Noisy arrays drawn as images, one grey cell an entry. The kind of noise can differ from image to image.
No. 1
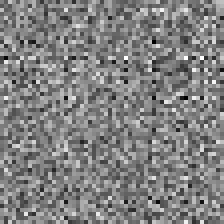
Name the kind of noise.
low rank plus noise
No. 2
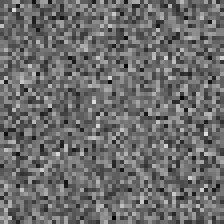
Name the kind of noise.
independent entries
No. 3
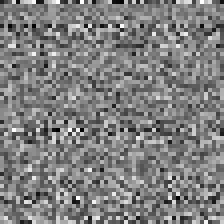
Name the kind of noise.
rows of uneven size
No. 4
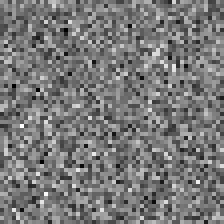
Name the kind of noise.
independent entries
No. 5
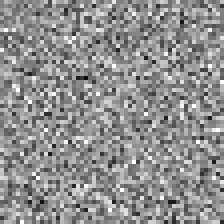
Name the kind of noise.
independent entries
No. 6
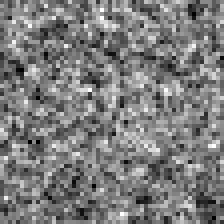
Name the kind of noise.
blotchy
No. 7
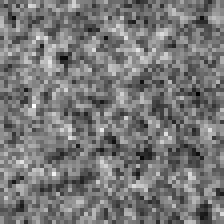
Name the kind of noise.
blotchy
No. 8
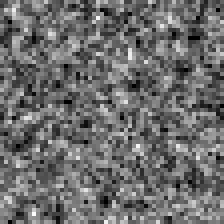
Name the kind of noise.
blotchy
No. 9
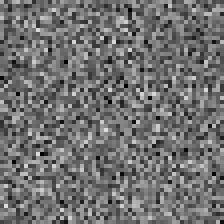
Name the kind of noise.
independent entries
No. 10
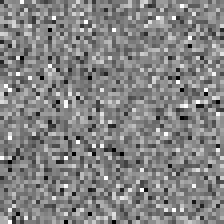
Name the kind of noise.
heavy tails
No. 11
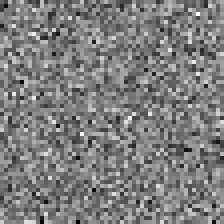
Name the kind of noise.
independent entries
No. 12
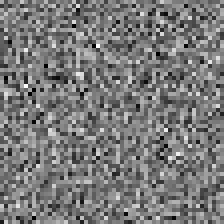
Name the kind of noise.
low rank plus noise
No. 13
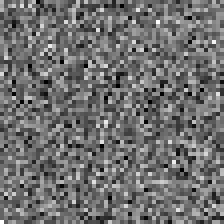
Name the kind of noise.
independent entries
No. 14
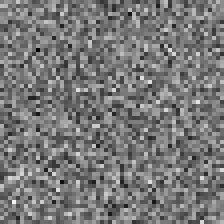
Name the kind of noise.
independent entries
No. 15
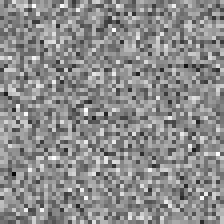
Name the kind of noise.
independent entries
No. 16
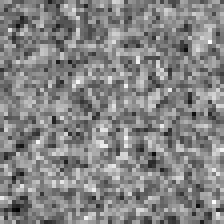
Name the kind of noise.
blotchy
